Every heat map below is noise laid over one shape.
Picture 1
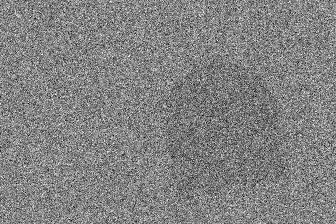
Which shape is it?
ghost
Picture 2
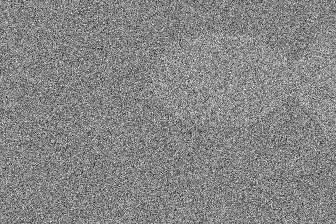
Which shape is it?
fish
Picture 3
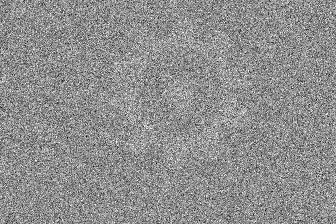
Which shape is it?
gear
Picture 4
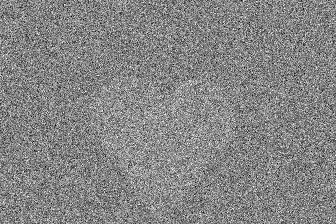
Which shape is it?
heart
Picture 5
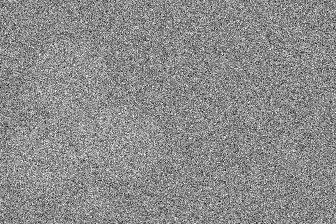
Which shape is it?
club
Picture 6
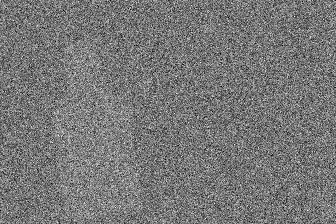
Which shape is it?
bottle
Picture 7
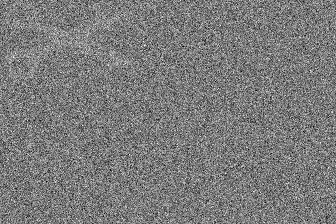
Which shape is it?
pair of scissors
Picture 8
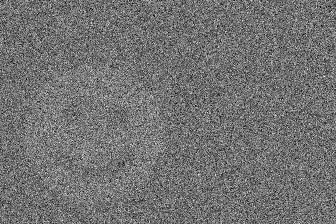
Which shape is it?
smiling face
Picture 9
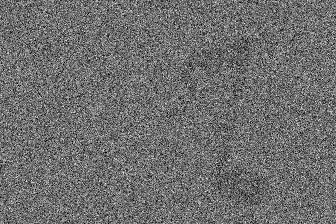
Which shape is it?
musical note
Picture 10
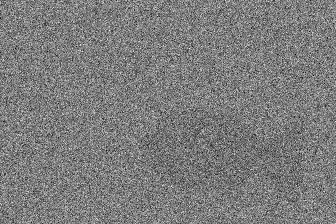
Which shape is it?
fish
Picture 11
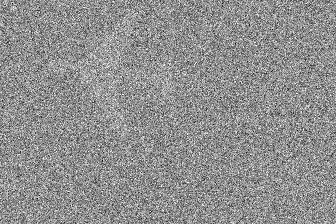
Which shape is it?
airplane
